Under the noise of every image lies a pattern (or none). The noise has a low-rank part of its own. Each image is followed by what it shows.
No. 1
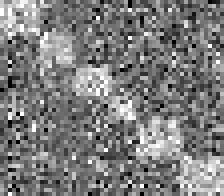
blocks along the diagonal
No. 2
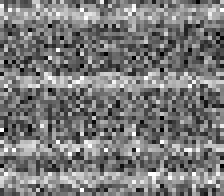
bands of rows
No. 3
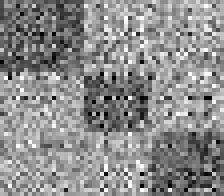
blocks along the diagonal
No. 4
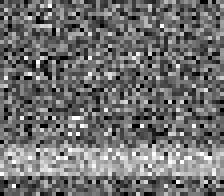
one band of rows
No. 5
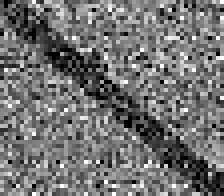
a diagonal band
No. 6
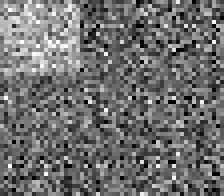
one block
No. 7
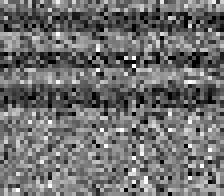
bands of rows
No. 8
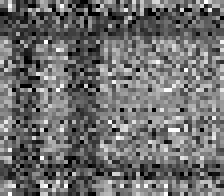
bands of rows crossing bands of columns
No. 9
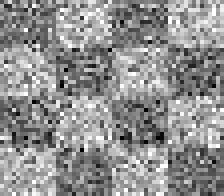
a checkerboard
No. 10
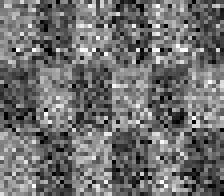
a checkerboard
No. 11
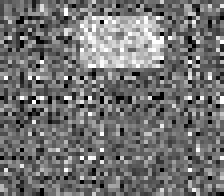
one block
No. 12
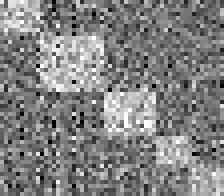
blocks along the diagonal
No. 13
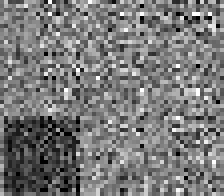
one block
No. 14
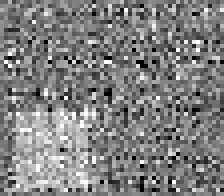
one block
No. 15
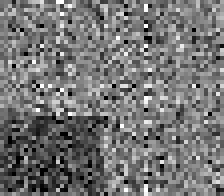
one block
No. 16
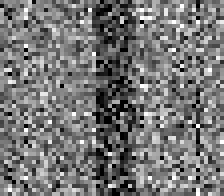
one band of columns
